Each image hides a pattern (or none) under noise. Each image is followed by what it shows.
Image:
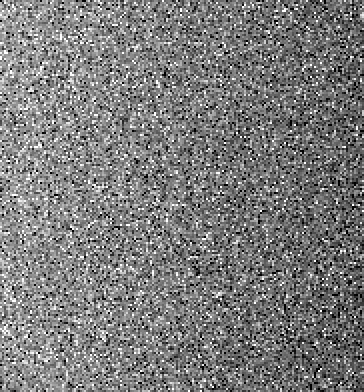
a smooth slope
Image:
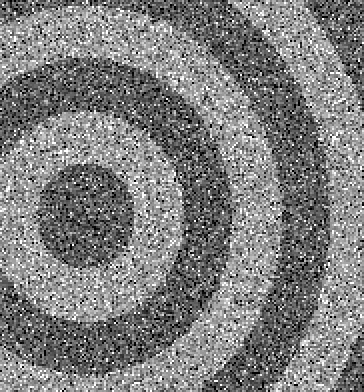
rings round one point
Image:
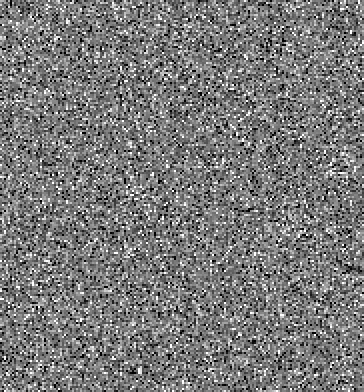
only noise
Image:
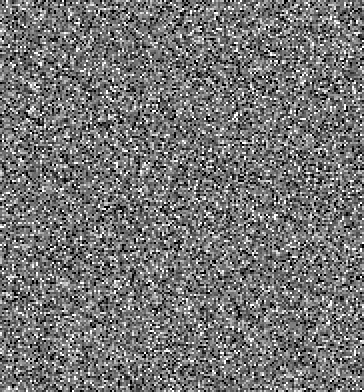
only noise
